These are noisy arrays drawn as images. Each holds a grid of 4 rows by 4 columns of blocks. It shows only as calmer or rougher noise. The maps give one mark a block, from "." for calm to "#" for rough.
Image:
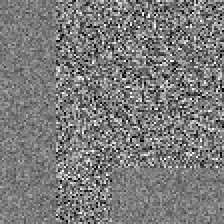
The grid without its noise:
.###
.###
.###
.#..
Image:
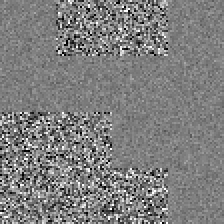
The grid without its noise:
.##.
....
##..
###.
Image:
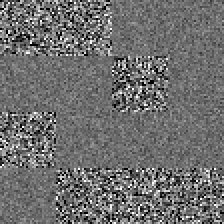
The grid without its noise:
##..
..#.
#...
.###
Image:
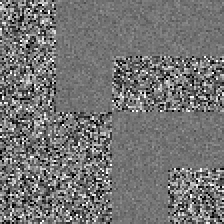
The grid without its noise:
#...
#.##
##..
##.#
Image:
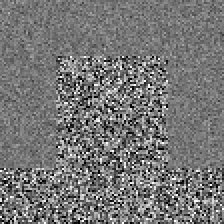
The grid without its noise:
....
.##.
.##.
####
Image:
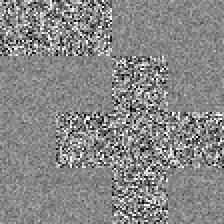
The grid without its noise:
##..
..#.
.###
..#.
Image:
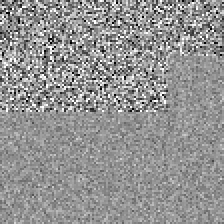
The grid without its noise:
####
###.
....
....
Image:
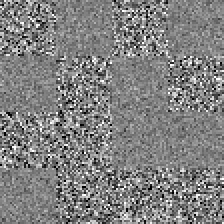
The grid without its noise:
#.#.
.#.#
##..
.###
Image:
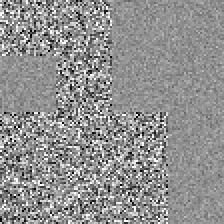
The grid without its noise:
##..
.#..
###.
###.
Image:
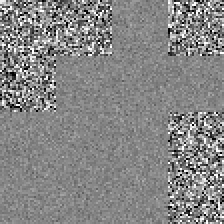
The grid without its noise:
##.#
#...
...#
...#
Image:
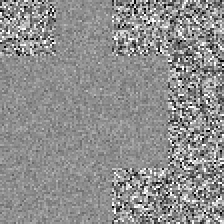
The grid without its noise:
#.##
...#
...#
..##
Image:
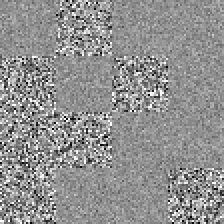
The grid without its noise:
.#..
#.#.
##..
#..#
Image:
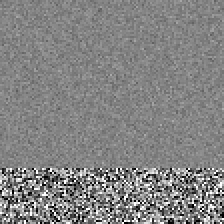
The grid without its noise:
....
....
....
####
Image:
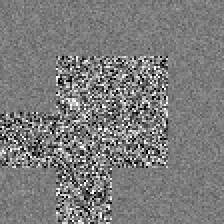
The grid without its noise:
....
.##.
###.
.#..
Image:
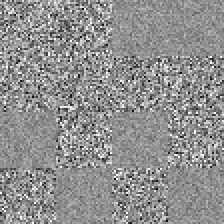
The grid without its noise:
##..
####
.#.#
#.#.
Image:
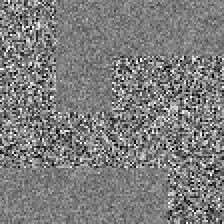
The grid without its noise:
#...
#.##
####
...#
